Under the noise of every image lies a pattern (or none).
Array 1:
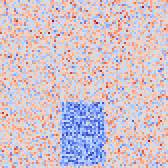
one block
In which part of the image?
bottom middle
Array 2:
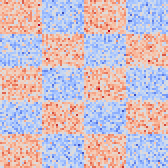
a checkerboard
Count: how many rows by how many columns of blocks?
5 by 4
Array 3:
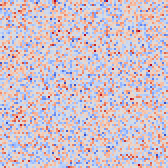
only noise
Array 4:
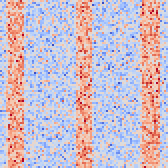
bands of columns
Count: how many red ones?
3
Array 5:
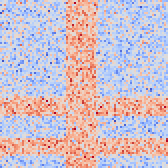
bands of rows crossing bands of columns
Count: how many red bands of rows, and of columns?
2 and 1
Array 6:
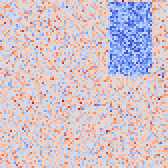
one block
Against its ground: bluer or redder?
bluer
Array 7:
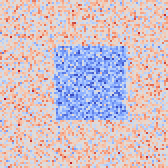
one block
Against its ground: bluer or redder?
bluer
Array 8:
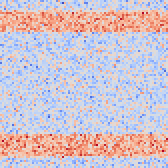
bands of rows
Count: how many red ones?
2
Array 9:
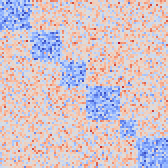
blocks along the diagonal
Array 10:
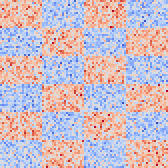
a checkerboard
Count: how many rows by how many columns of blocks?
6 by 4
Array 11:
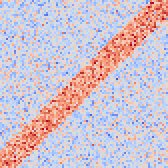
a diagonal band
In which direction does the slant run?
bottom left to top right
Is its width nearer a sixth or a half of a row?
a sixth
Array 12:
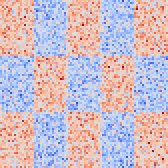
a checkerboard
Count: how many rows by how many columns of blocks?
3 by 5
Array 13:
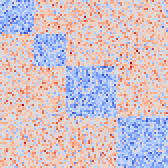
blocks along the diagonal
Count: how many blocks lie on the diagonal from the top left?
4
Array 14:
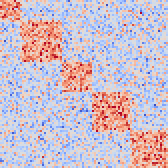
blocks along the diagonal
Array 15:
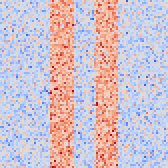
bands of columns
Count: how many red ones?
2
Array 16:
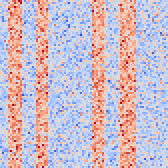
bands of columns
